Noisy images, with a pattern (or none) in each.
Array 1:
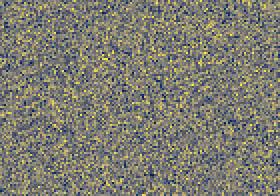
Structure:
only noise
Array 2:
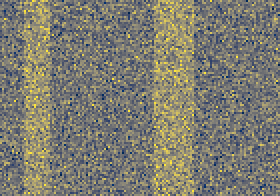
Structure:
bands of columns
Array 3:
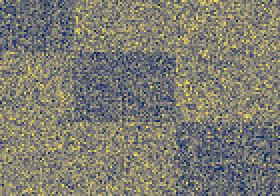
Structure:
blocks along the diagonal
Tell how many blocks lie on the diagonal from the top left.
3
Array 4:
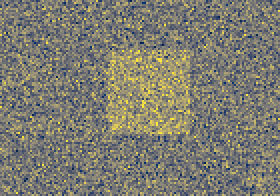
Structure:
one block
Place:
centre
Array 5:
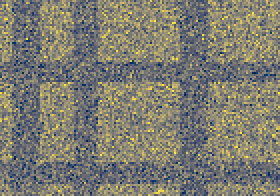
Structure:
bands of rows crossing bands of columns
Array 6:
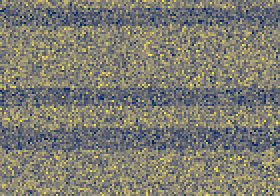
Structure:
bands of rows
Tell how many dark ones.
3
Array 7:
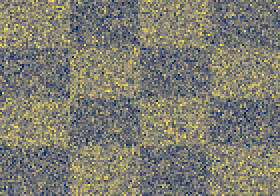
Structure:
a checkerboard
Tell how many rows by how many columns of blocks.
4 by 4
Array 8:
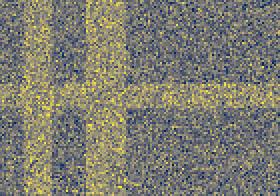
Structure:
bands of rows crossing bands of columns
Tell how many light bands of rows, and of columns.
1 and 2
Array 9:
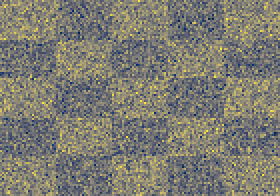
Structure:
a checkerboard
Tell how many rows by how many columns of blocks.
5 by 5
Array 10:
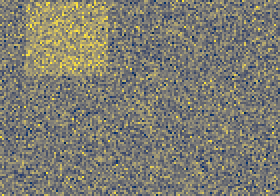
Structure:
one block
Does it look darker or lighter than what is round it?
lighter
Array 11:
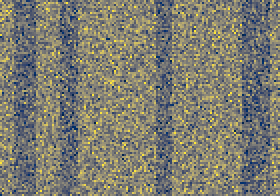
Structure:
bands of columns
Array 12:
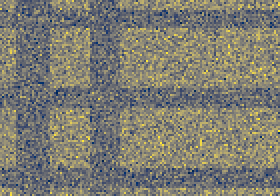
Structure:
bands of rows crossing bands of columns
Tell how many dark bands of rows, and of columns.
3 and 2
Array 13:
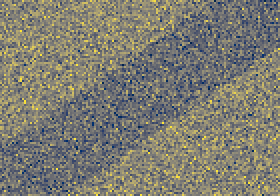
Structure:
a diagonal band
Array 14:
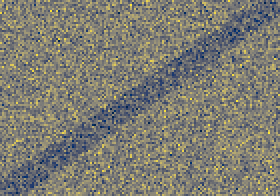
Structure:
a diagonal band
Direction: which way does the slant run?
bottom left to top right
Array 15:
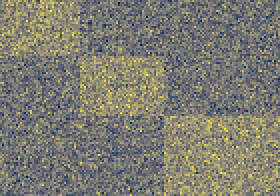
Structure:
blocks along the diagonal
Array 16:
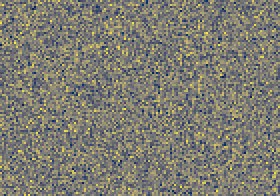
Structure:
only noise
